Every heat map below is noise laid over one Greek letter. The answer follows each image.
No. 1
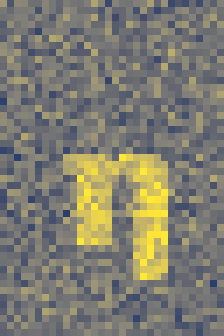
eta
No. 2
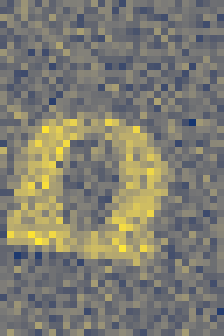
omega
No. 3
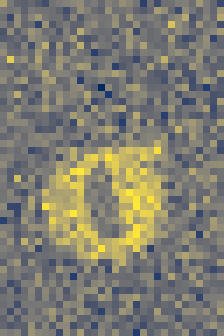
sigma
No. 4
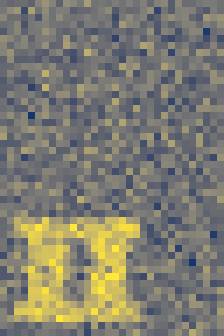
pi
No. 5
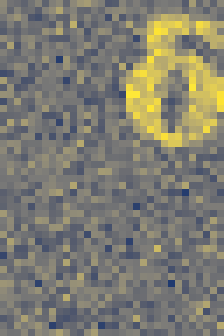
delta
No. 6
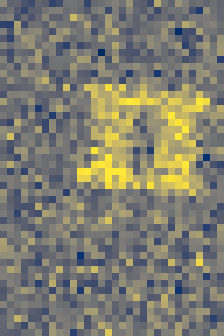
pi
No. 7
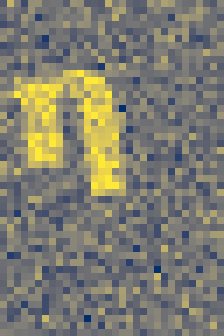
eta
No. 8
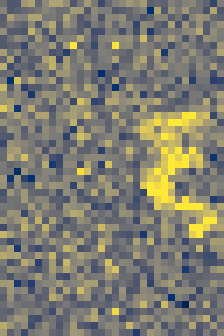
xi
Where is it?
middle right
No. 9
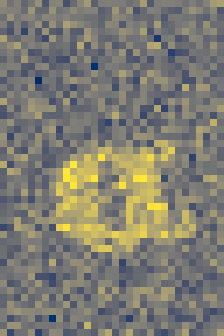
alpha
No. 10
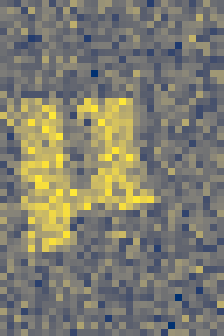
mu
